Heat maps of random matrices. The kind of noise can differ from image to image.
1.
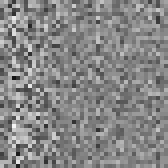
columns of uneven size
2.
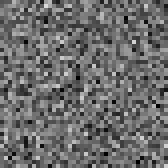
independent entries
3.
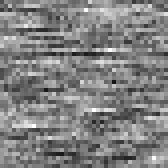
streaked along the rows
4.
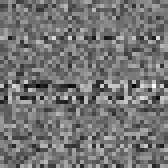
rows of uneven size
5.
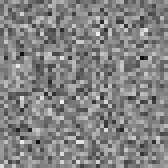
low rank plus noise
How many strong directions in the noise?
three or four
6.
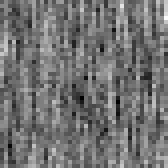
streaked along the columns
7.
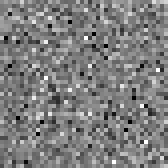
heavy tails
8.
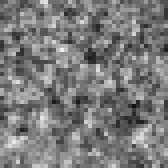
blotchy
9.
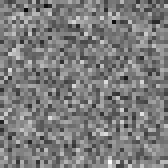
independent entries
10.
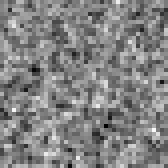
blotchy
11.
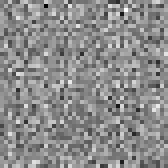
low rank plus noise
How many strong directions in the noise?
one
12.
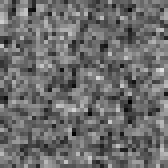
blotchy
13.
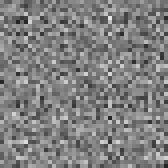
low rank plus noise
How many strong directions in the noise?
one
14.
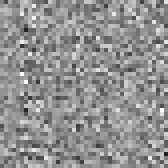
low rank plus noise
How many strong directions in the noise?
five to eight
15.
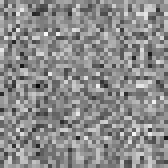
low rank plus noise
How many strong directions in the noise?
two
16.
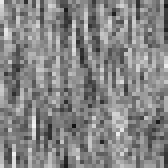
streaked along the columns
